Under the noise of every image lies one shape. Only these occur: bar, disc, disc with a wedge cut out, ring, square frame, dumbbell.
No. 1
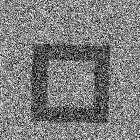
dark square frame
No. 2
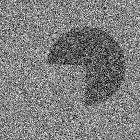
dark disc with a wedge cut out
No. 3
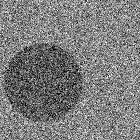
dark disc
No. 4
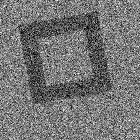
dark square frame
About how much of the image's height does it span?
two thirds
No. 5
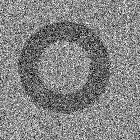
dark ring
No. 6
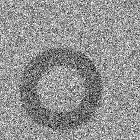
dark ring
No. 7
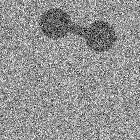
dark dumbbell
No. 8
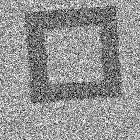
dark square frame
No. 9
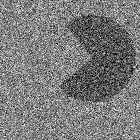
dark disc with a wedge cut out
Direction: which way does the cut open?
left
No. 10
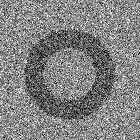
dark ring
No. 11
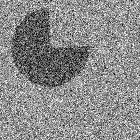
dark disc with a wedge cut out
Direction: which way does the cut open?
up and right
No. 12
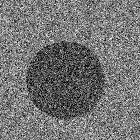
dark disc
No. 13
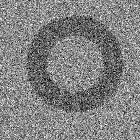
dark ring
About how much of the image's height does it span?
two thirds
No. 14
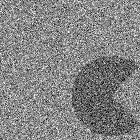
dark disc with a wedge cut out
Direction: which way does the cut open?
right
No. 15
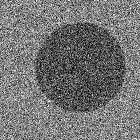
dark disc
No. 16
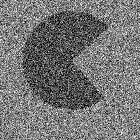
dark disc with a wedge cut out
